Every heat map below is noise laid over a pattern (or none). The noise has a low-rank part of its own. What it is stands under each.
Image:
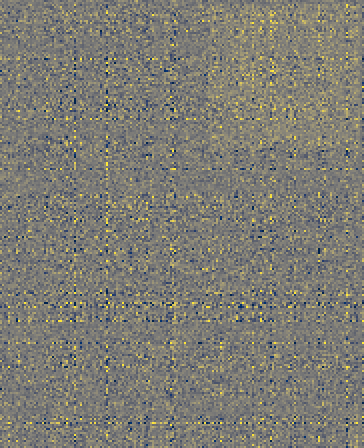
one block
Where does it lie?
top right
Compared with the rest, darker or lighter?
lighter
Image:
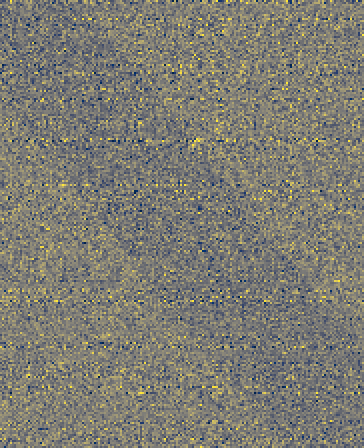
a diagonal band
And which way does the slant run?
top left to bottom right
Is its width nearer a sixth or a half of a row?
a half
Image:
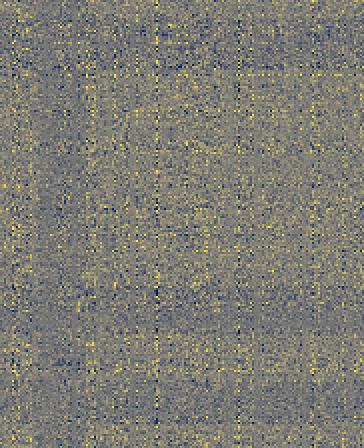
bands of rows crossing bands of columns
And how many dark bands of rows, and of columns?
3 and 1
